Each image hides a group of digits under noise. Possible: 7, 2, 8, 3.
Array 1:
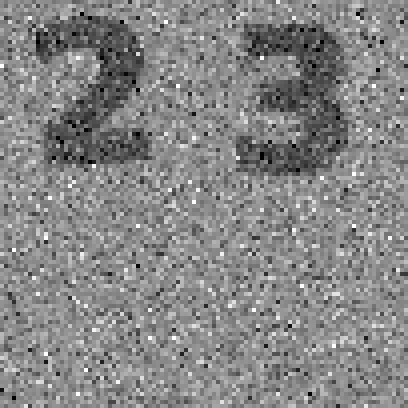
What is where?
top left: dark 2; top right: dark 3
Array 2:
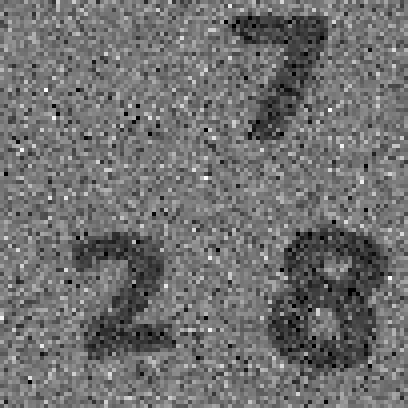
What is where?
top right: dark 7; bottom left: dark 2; bottom right: dark 8
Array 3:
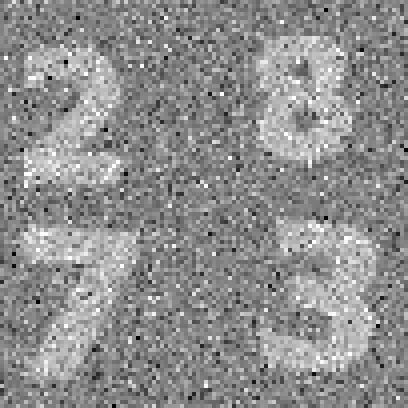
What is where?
top left: light 2; top right: light 8; bottom left: light 7; bottom right: light 3
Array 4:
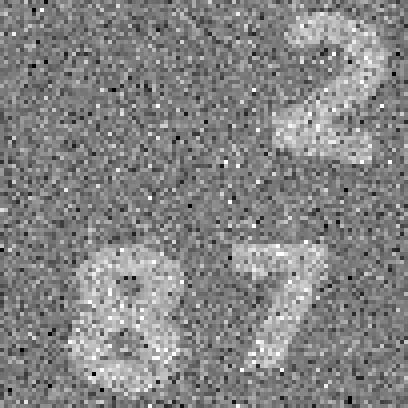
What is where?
top right: light 2; bottom left: light 8; bottom right: light 7
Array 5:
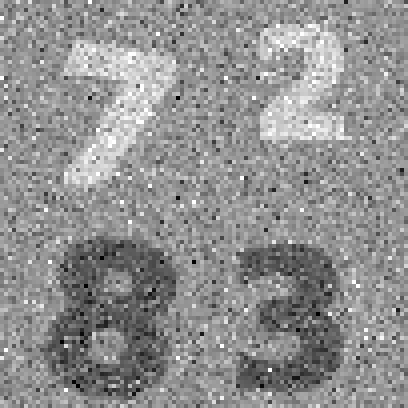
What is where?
top left: light 7; top right: light 2; bottom left: dark 8; bottom right: dark 3
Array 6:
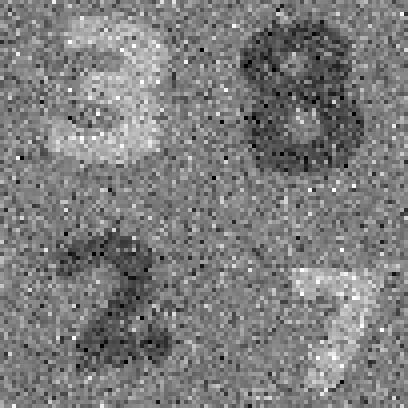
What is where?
top left: light 3; top right: dark 8; bottom left: dark 2; bottom right: light 7
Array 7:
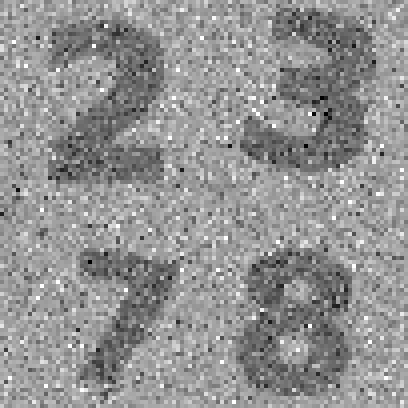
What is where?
top left: dark 2; top right: dark 3; bottom left: dark 7; bottom right: dark 8
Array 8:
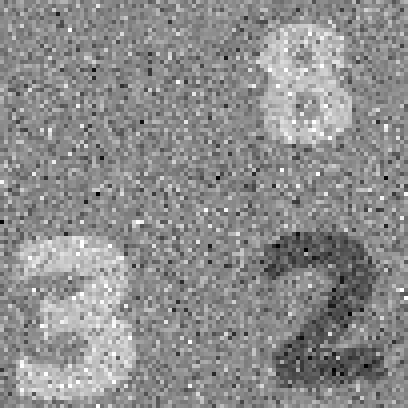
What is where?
top right: light 8; bottom left: light 3; bottom right: dark 2
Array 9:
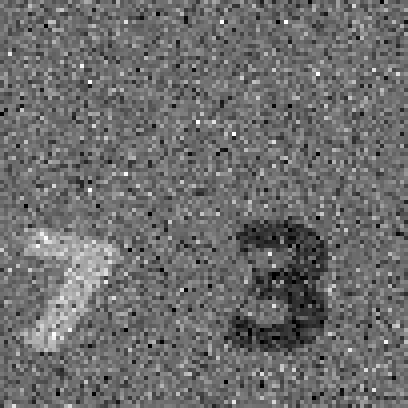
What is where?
bottom left: light 7; bottom right: dark 3
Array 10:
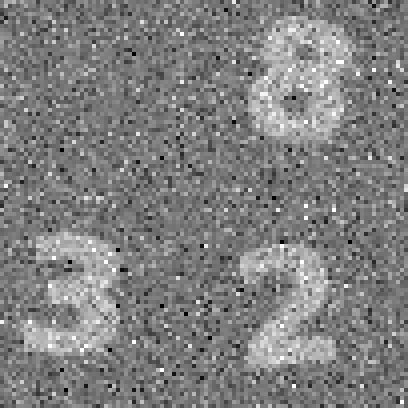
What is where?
top right: light 8; bottom left: light 3; bottom right: light 2
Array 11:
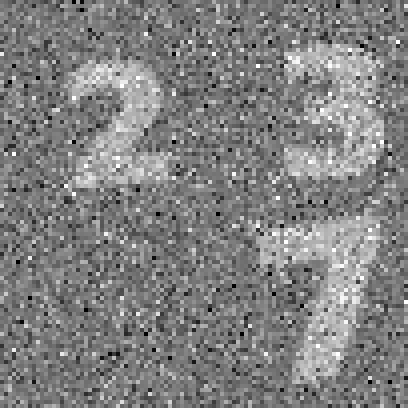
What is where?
top left: light 2; top right: light 3; bottom right: light 7
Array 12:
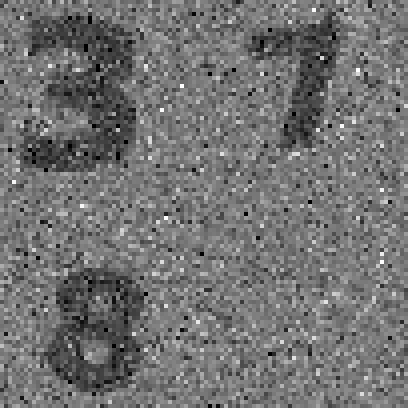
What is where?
top left: dark 3; top right: dark 7; bottom left: dark 8
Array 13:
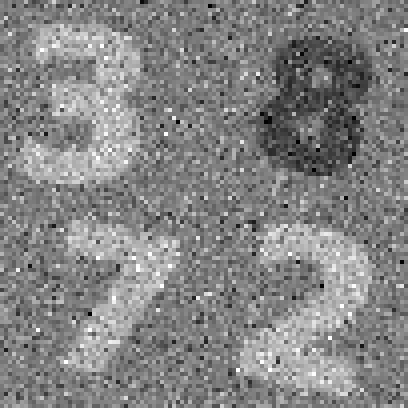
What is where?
top left: light 3; top right: dark 8; bottom left: light 7; bottom right: light 2
